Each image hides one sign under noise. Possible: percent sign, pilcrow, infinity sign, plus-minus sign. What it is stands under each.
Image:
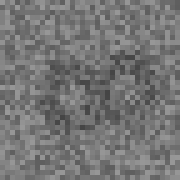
infinity sign
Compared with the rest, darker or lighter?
darker
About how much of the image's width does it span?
two thirds
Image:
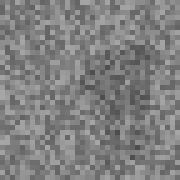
pilcrow
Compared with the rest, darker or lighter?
darker
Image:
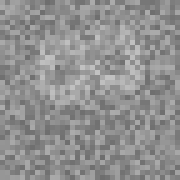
infinity sign
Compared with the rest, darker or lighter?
lighter
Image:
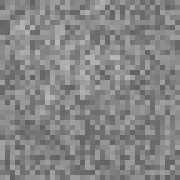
percent sign
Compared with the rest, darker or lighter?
lighter
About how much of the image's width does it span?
two thirds
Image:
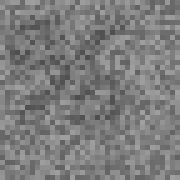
percent sign
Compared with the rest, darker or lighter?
darker
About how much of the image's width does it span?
two thirds
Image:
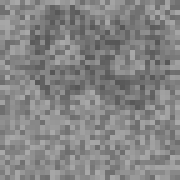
infinity sign
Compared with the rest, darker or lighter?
darker
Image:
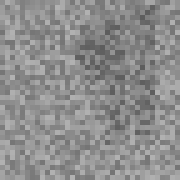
pilcrow
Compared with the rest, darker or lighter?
darker
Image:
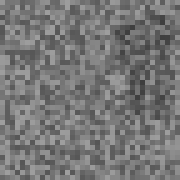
pilcrow
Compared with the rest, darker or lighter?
darker
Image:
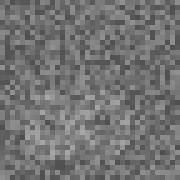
infinity sign
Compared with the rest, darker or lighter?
lighter
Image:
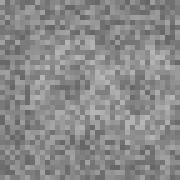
infinity sign
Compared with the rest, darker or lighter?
lighter
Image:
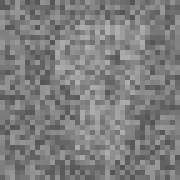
pilcrow
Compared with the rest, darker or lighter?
lighter
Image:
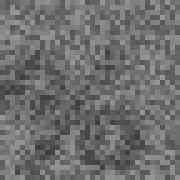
percent sign
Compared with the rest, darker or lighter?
darker
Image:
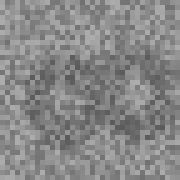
infinity sign
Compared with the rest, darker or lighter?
darker
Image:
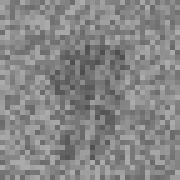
pilcrow
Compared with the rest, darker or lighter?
darker
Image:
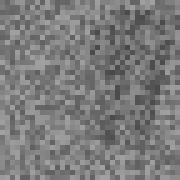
pilcrow
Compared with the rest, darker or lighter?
darker
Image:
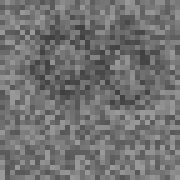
infinity sign
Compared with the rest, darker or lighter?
darker
